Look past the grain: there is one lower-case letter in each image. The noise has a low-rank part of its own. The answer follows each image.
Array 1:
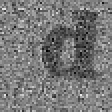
dark d
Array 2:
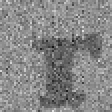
dark r
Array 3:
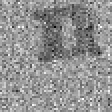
dark n
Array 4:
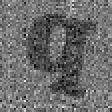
dark q
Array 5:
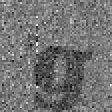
dark g
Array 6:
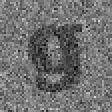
dark g
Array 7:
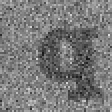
dark q
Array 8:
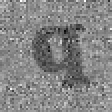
dark q
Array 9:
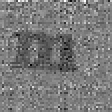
dark m
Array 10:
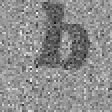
dark b
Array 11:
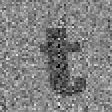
dark t
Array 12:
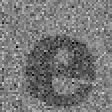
dark e
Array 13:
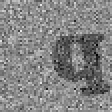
dark q
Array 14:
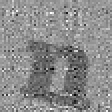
dark n
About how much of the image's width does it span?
two thirds
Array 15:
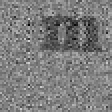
dark m
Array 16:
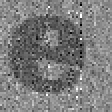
dark e
